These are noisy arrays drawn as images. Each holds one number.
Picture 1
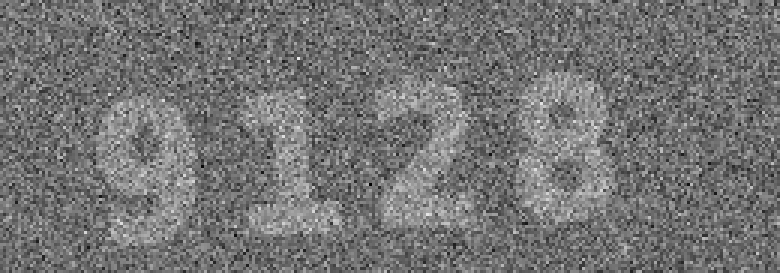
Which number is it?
9128
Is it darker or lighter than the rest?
lighter
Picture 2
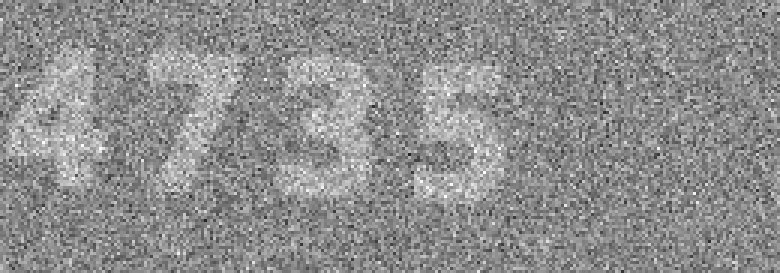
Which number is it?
4735
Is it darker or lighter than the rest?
lighter
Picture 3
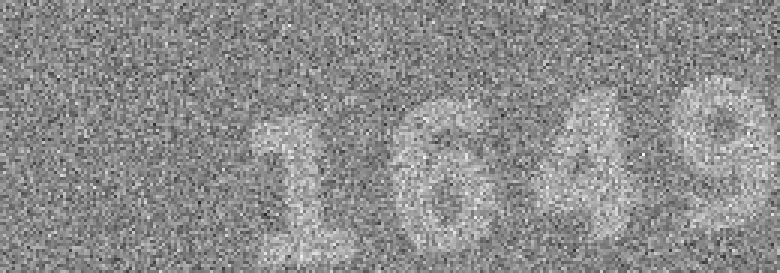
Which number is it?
1649
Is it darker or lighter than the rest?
lighter
